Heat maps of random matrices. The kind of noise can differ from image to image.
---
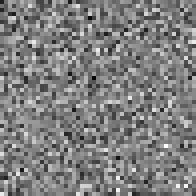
independent entries
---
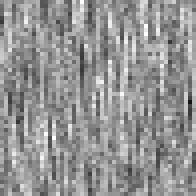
streaked along the columns
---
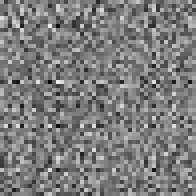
low rank plus noise
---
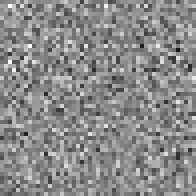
low rank plus noise
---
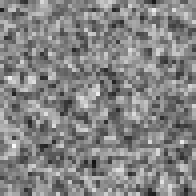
blotchy
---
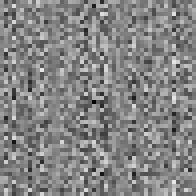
columns of uneven size
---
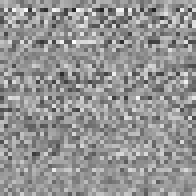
rows of uneven size
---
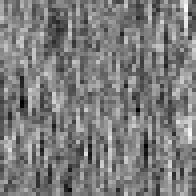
streaked along the columns
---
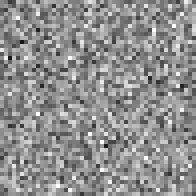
independent entries
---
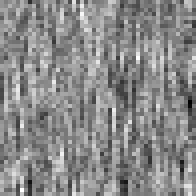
streaked along the columns
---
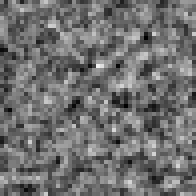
blotchy
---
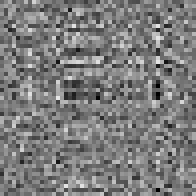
low rank plus noise
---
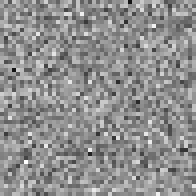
independent entries
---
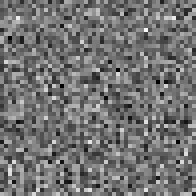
low rank plus noise
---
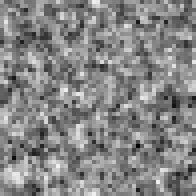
blotchy
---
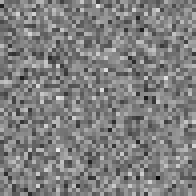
independent entries
